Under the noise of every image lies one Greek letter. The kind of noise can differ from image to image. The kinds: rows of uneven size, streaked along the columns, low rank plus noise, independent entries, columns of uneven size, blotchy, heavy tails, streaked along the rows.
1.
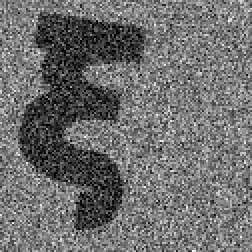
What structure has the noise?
independent entries
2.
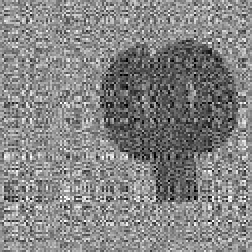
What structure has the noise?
low rank plus noise
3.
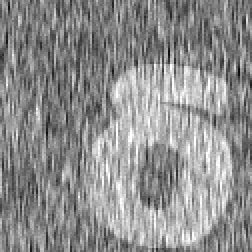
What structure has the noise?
streaked along the columns
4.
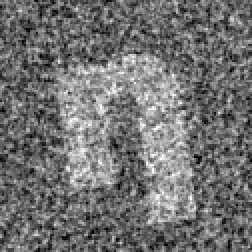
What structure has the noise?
blotchy
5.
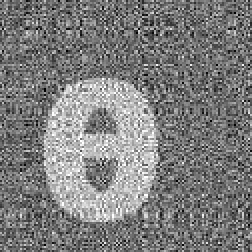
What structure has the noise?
low rank plus noise
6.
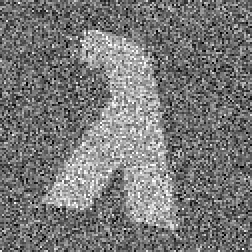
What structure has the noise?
independent entries
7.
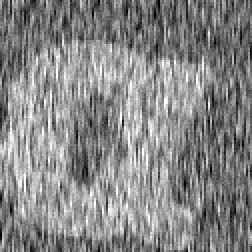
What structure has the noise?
streaked along the columns
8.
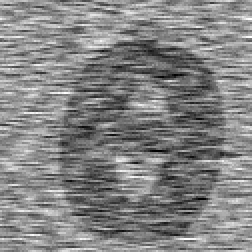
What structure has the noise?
streaked along the rows
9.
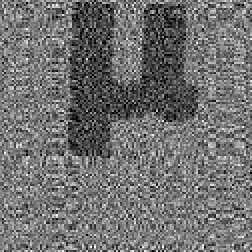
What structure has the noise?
low rank plus noise
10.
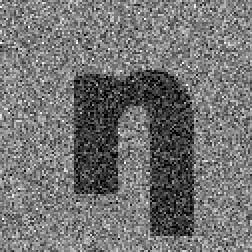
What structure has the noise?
independent entries
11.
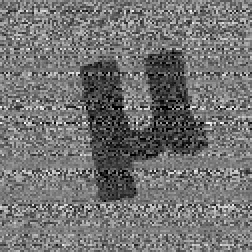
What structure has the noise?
rows of uneven size
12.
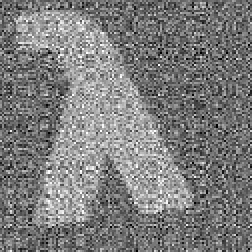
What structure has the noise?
low rank plus noise
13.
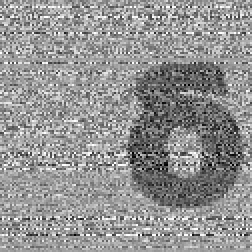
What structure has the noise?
rows of uneven size
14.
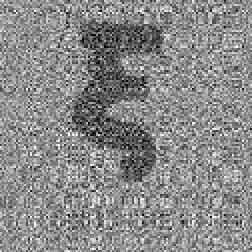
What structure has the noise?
low rank plus noise
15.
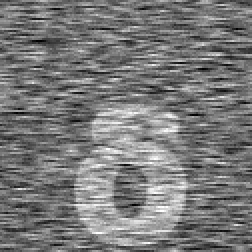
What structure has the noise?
streaked along the rows
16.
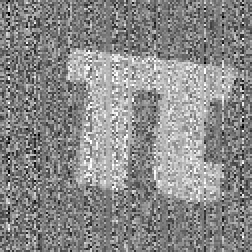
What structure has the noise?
columns of uneven size
